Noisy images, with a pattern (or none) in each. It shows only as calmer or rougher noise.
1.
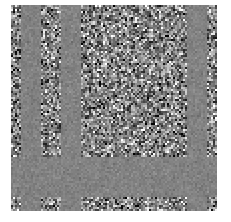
bands of rows crossing bands of columns
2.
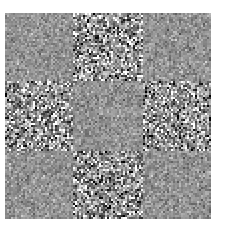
a checkerboard
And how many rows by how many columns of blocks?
3 by 3
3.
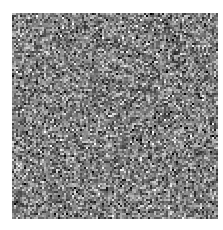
only noise
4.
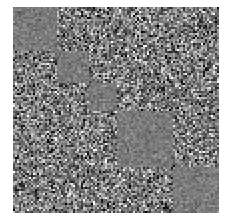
blocks along the diagonal
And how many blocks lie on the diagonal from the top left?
5
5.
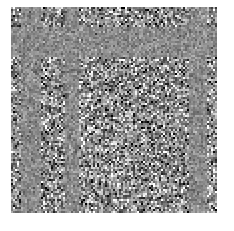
bands of rows crossing bands of columns
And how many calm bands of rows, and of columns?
1 and 3
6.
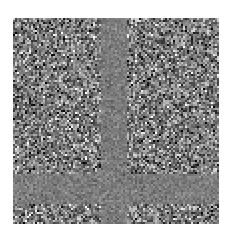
bands of rows crossing bands of columns
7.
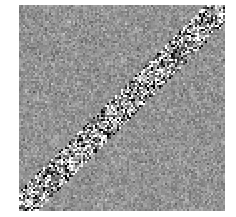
a diagonal band
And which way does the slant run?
bottom left to top right
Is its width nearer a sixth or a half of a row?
a sixth
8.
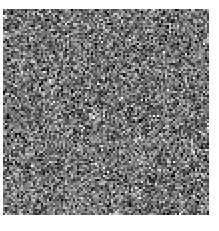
only noise
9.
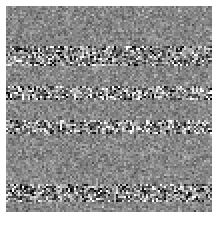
bands of rows
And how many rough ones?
4
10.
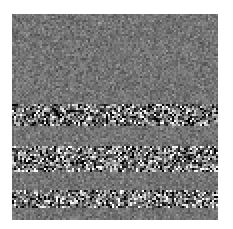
bands of rows
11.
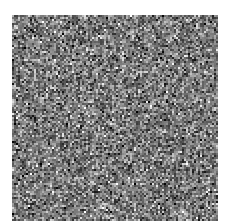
only noise
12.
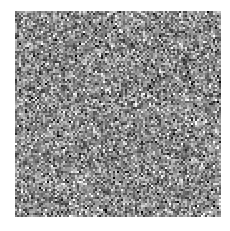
only noise
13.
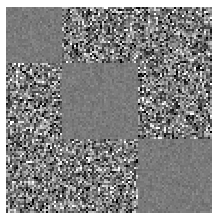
blocks along the diagonal
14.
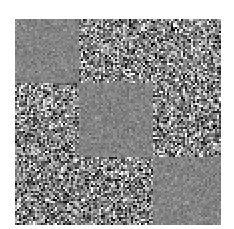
blocks along the diagonal
